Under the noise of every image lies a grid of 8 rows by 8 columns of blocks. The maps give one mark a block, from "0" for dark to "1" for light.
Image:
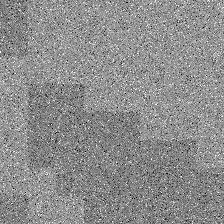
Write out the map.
0 1 1 1 1 1 1 1
0 1 1 1 1 1 1 1
1 1 1 1 1 1 1 1
1 0 0 1 1 1 1 1
1 0 0 0 0 1 1 1
1 0 0 0 0 0 0 1
1 1 0 0 0 0 0 0
0 1 1 0 0 0 0 0
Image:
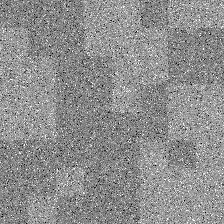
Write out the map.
0 0 0 1 1 0 1 1
1 0 0 1 1 1 0 0
1 1 0 0 1 1 0 0
1 1 0 0 1 0 1 1
1 1 0 0 0 0 1 1
0 0 0 0 0 1 0 1
0 0 1 0 0 1 1 1
0 1 0 0 0 1 1 1
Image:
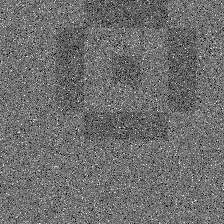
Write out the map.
1 1 1 0 0 0 1 1
1 1 0 1 1 1 0 1
1 1 0 1 0 1 0 1
1 1 0 1 1 1 0 1
1 1 1 0 0 0 1 1
1 1 1 1 1 1 1 1
1 1 1 1 1 1 1 1
1 1 1 1 1 1 1 1
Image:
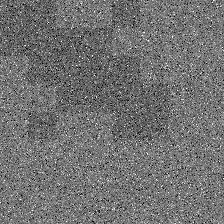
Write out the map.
0 0 1 1 0 1 1 1
0 0 0 0 1 1 1 1
1 0 0 0 0 1 1 1
1 1 0 0 0 0 1 1
1 0 1 1 0 0 1 1
1 1 1 1 1 1 1 1
1 1 1 1 1 1 1 1
1 1 1 1 1 1 1 1
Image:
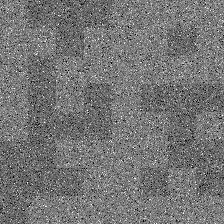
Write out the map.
1 0 0 0 1 1 1 1
1 1 0 1 1 1 0 1
1 0 1 1 1 1 1 1
1 0 1 0 1 0 0 0
1 0 0 0 1 1 0 1
0 0 1 1 1 1 0 0
0 0 0 1 1 0 1 0
0 1 1 1 1 1 1 1
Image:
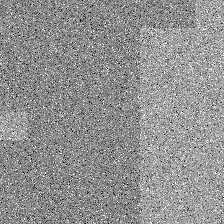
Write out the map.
0 0 0 0 0 0 0 1
0 0 0 0 0 1 1 1
0 0 0 0 0 1 1 1
0 0 0 0 0 1 1 1
1 0 0 0 0 1 1 1
0 0 0 0 0 1 1 1
0 0 0 0 0 1 1 1
0 0 0 0 0 1 1 1
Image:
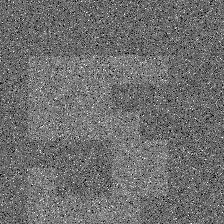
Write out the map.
0 0 0 0 0 0 0 0
0 0 0 0 0 0 0 0
0 1 1 1 1 1 0 0
0 1 1 1 0 0 0 0
0 1 1 1 1 0 0 0
0 0 0 0 1 1 0 0
0 1 0 0 1 1 0 0
0 1 1 1 1 0 0 0
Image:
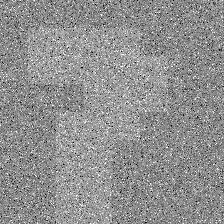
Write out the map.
0 0 0 0 0 0 0 0
0 1 1 1 1 0 0 0
0 1 1 1 1 1 0 0
0 0 0 1 1 1 0 0
0 0 1 1 1 0 0 0
0 0 1 1 0 0 0 0
0 0 1 1 0 0 0 0
0 0 1 1 0 0 0 0
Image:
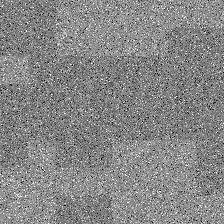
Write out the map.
0 0 1 1 1 1 1 1
0 0 1 1 1 1 0 0
1 0 0 0 0 0 0 0
0 0 0 0 0 0 0 0
0 0 0 0 0 0 0 0
0 1 0 0 1 1 1 0
1 1 1 1 1 1 1 0
1 1 0 0 1 1 1 1
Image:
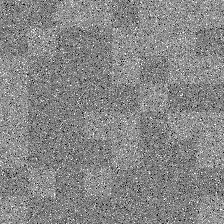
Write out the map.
0 0 1 1 0 1 1 1
0 1 0 0 1 1 1 0
1 0 0 0 1 0 1 1
1 0 0 0 0 1 0 0
1 0 0 1 1 0 1 1
1 0 0 0 1 0 0 1
0 1 0 1 0 0 0 0
1 0 0 0 0 0 0 1
